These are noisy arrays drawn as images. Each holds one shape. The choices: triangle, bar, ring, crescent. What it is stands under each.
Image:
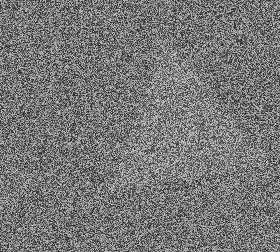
triangle
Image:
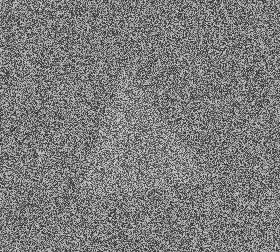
triangle
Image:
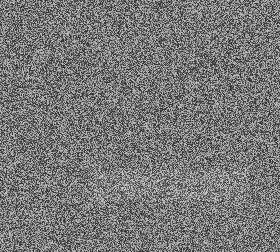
bar
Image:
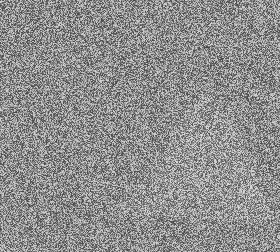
triangle
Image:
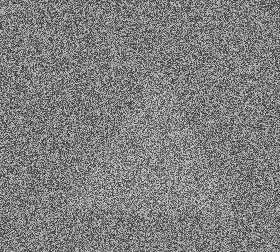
triangle
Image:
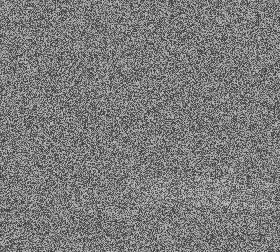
bar
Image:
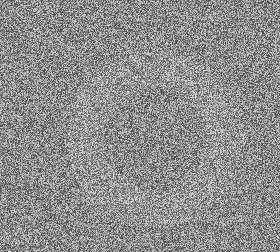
ring
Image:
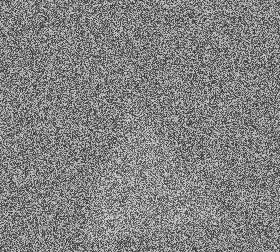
triangle
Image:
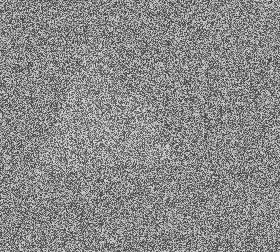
triangle
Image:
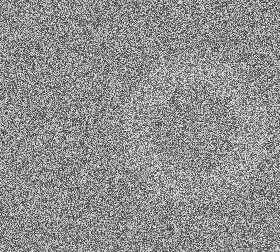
ring
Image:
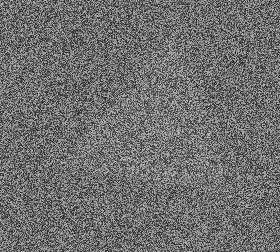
triangle
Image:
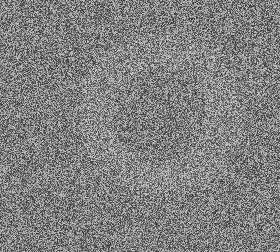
ring
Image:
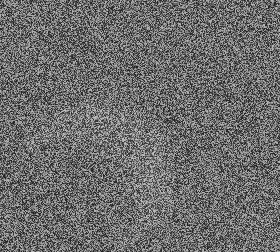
crescent
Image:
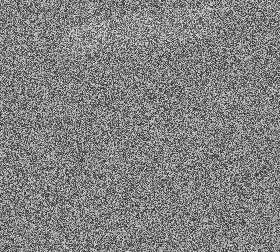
bar
